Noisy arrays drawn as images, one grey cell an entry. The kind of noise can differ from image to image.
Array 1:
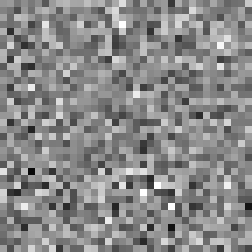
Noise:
low rank plus noise
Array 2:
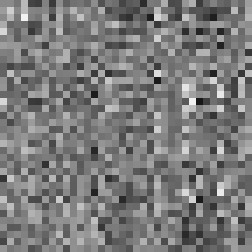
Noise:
low rank plus noise
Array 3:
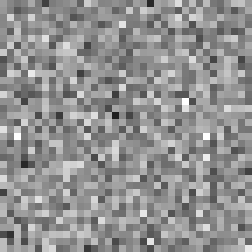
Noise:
independent entries
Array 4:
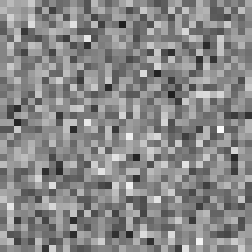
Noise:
independent entries
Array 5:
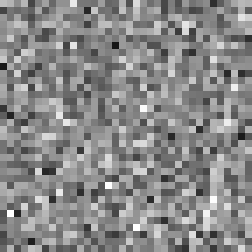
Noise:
independent entries
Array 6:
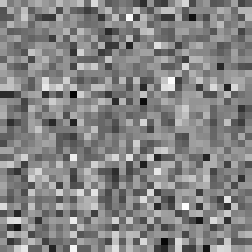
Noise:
low rank plus noise
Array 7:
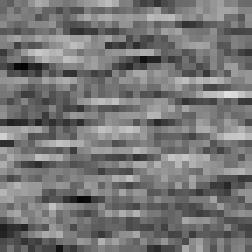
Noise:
streaked along the rows
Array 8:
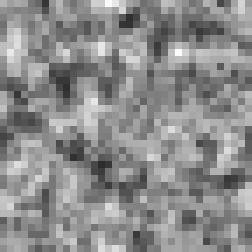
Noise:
blotchy
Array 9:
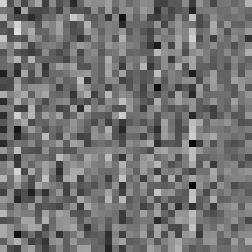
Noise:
columns of uneven size
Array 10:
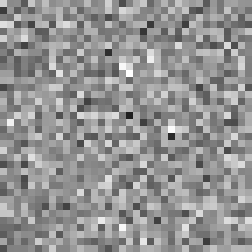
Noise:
low rank plus noise
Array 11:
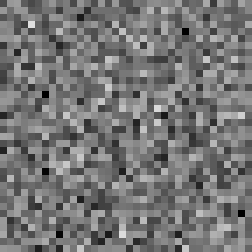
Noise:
independent entries
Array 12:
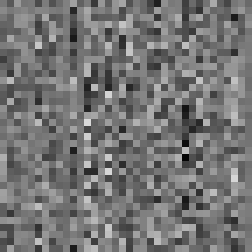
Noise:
columns of uneven size
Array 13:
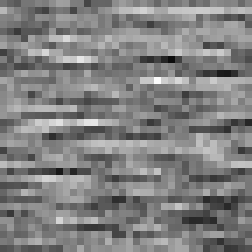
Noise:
streaked along the rows
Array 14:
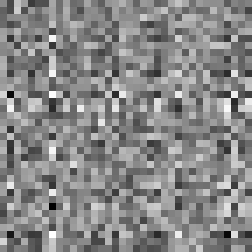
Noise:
low rank plus noise
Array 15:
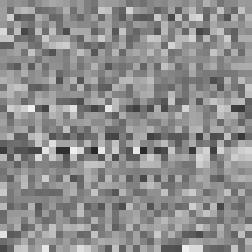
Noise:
rows of uneven size
